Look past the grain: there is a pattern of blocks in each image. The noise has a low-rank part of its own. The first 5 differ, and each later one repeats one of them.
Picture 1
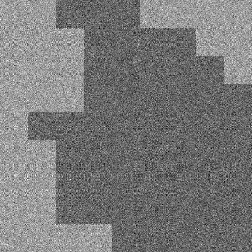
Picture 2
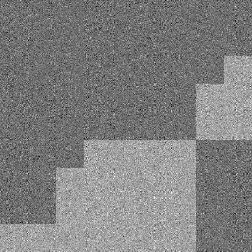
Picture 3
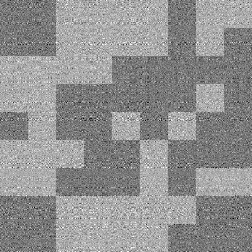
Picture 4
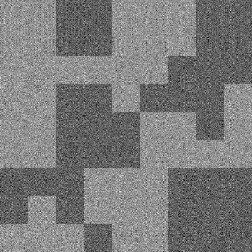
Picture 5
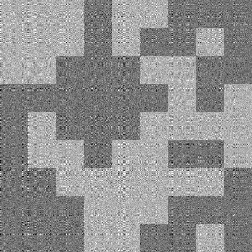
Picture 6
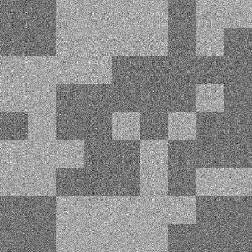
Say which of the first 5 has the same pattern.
3
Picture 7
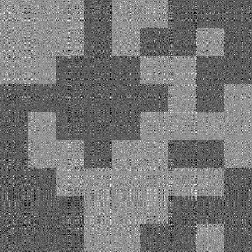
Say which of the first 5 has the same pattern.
5
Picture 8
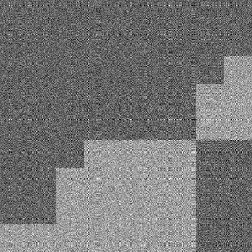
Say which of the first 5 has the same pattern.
2
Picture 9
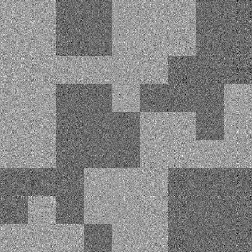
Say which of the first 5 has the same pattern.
4
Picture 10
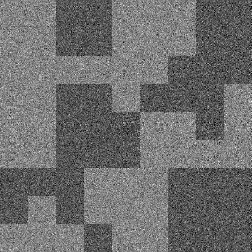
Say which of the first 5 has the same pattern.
4
